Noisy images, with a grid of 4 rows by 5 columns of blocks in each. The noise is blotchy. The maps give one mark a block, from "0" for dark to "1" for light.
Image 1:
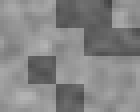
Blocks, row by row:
1 1 0 0 1
1 1 1 0 0
1 0 1 1 1
1 1 0 1 1
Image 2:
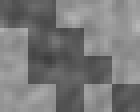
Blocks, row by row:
0 0 1 1 1
1 0 0 1 1
1 0 0 0 1
1 1 0 1 0
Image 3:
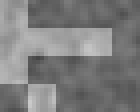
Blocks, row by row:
1 0 0 0 0
1 1 1 1 0
1 0 0 0 0
0 1 0 0 0
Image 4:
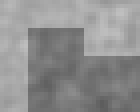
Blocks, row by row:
1 1 1 1 1
1 0 0 1 1
1 0 0 0 0
1 0 0 0 0
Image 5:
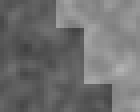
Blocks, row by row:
0 0 1 1 1
0 0 0 1 1
0 0 0 1 1
0 0 0 0 1
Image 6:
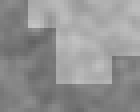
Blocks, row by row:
0 1 1 1 1
0 0 1 1 1
0 0 1 1 0
0 0 0 0 0
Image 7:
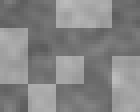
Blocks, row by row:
0 0 1 1 0
1 0 0 0 0
1 0 1 0 1
0 1 0 0 1
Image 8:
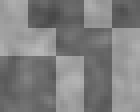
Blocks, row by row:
1 0 0 1 0
1 1 0 0 1
0 0 1 0 1
0 0 1 0 1
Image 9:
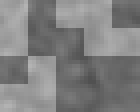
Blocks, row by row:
1 0 1 1 0
1 0 0 1 1
0 1 0 0 0
1 1 0 0 0
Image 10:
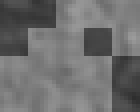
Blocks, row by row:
0 0 1 1 1
0 1 1 0 1
1 1 1 1 0
1 1 1 1 0
